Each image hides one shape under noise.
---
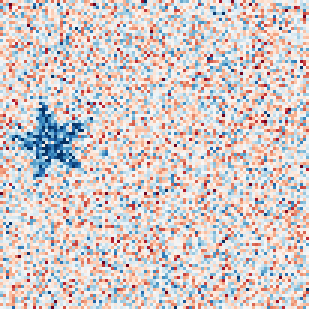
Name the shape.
star
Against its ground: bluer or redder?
bluer
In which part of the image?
middle left
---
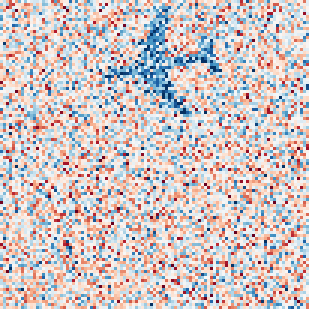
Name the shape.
airplane
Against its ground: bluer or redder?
bluer
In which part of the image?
top middle
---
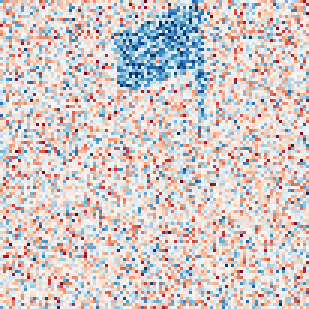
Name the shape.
flag
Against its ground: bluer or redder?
bluer
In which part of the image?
top middle
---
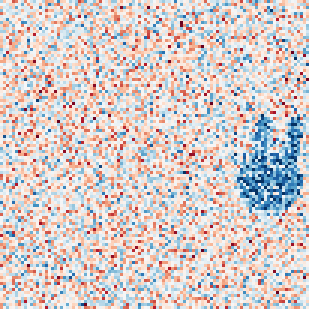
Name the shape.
rabbit's head
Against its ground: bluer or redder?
bluer
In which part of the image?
middle right
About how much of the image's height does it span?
a third
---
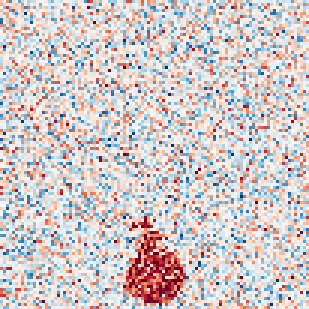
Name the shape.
pear
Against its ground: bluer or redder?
redder
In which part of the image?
bottom middle
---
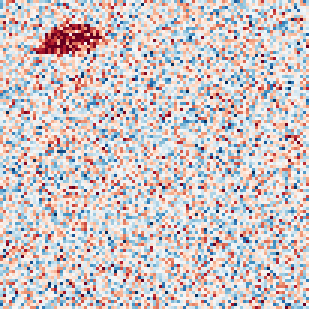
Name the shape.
umbrella
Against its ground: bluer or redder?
redder
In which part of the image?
top left
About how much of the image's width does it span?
a quarter
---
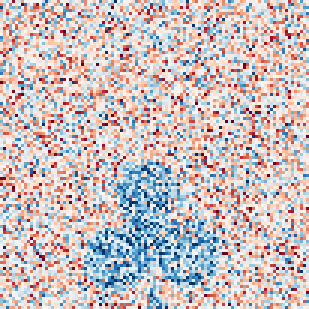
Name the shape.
club
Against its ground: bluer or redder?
bluer
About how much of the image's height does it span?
half
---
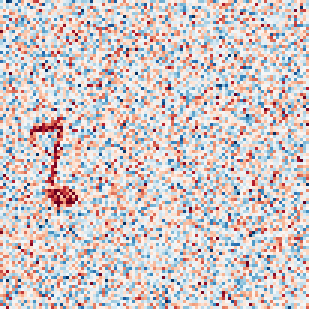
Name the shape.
musical note
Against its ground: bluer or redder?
redder
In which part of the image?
middle left
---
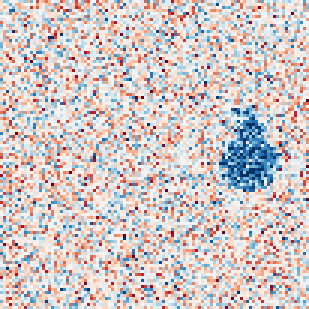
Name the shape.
pear
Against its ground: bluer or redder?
bluer
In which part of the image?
middle right
